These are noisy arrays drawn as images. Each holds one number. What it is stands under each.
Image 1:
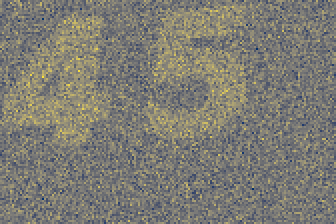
45
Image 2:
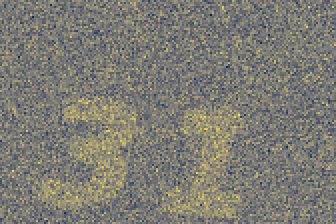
31
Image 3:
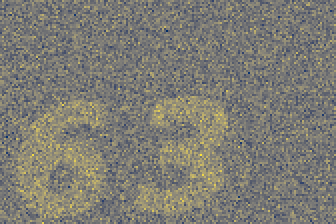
63
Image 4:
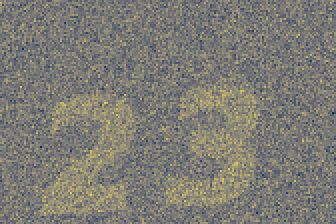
23
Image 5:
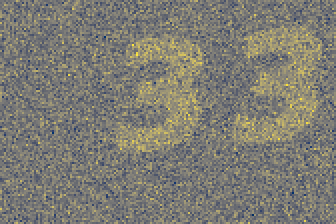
33
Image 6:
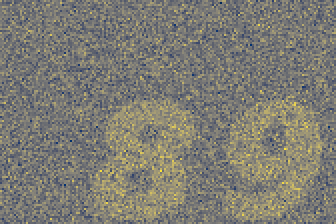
89
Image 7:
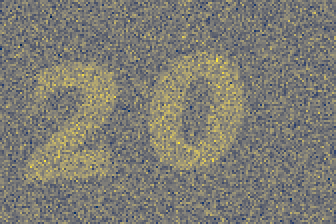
20
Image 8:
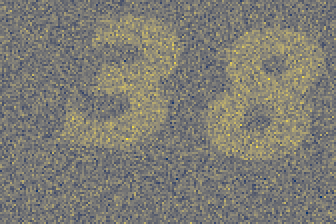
38
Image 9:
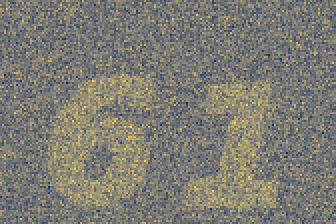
61
